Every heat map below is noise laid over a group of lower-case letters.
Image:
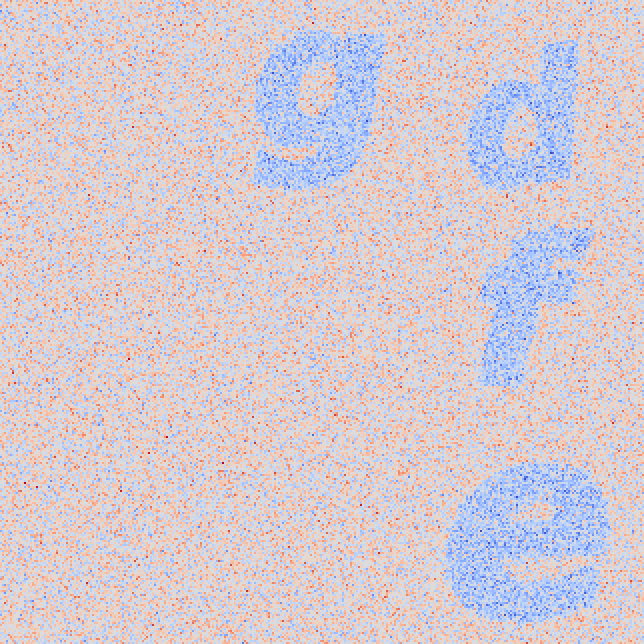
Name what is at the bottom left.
nothing
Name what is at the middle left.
nothing
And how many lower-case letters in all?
4
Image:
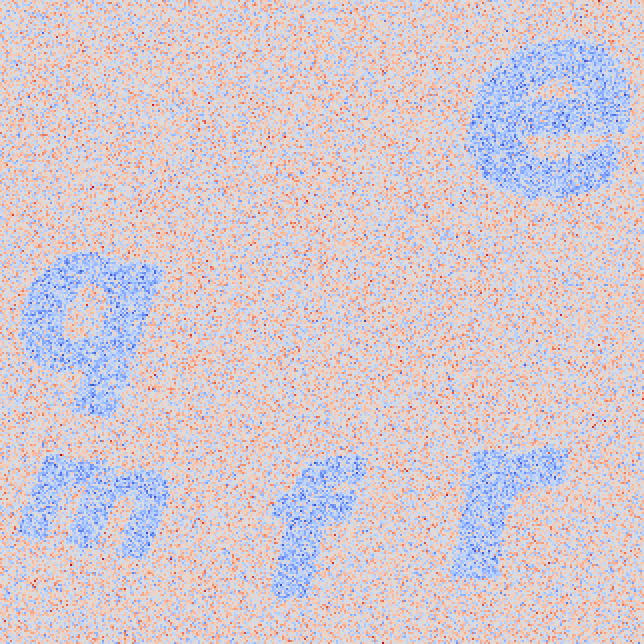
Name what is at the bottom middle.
f
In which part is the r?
bottom right
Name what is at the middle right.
nothing
